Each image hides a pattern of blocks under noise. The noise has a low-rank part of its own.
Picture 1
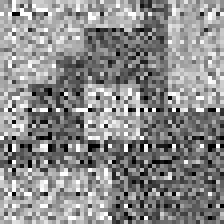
mirrored about the diagonal from the top left
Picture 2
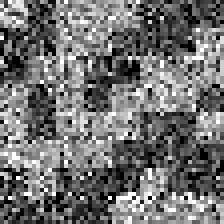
no symmetry
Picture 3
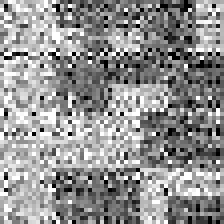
no symmetry
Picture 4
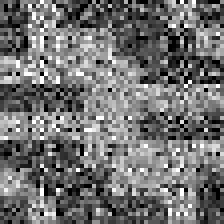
the same after a half turn
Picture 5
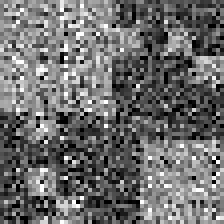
mirrored about the diagonal from the top left
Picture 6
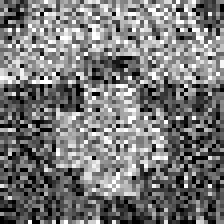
left and right mirror each other
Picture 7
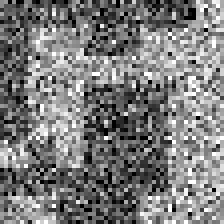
no symmetry
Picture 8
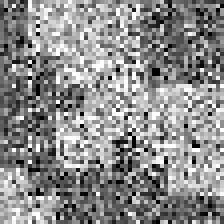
mirrored about the diagonal from the bottom left
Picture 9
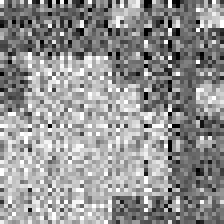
mirrored about the diagonal from the bottom left
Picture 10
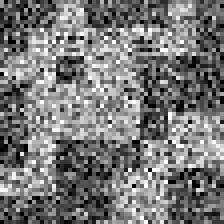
mirrored about the diagonal from the top left
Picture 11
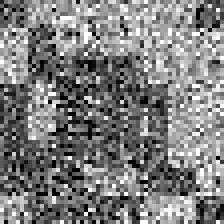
mirrored about the diagonal from the bottom left
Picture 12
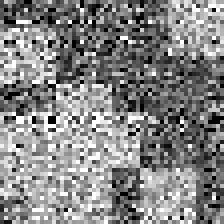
mirrored about the diagonal from the bottom left
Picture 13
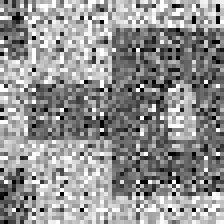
top and bottom mirror each other
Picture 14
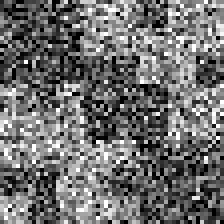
mirrored about the diagonal from the bottom left
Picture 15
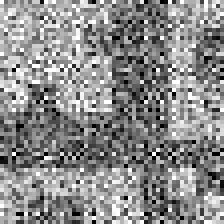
mirrored about the diagonal from the top left
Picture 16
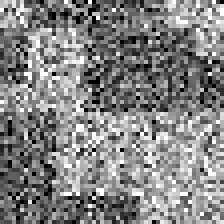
no symmetry
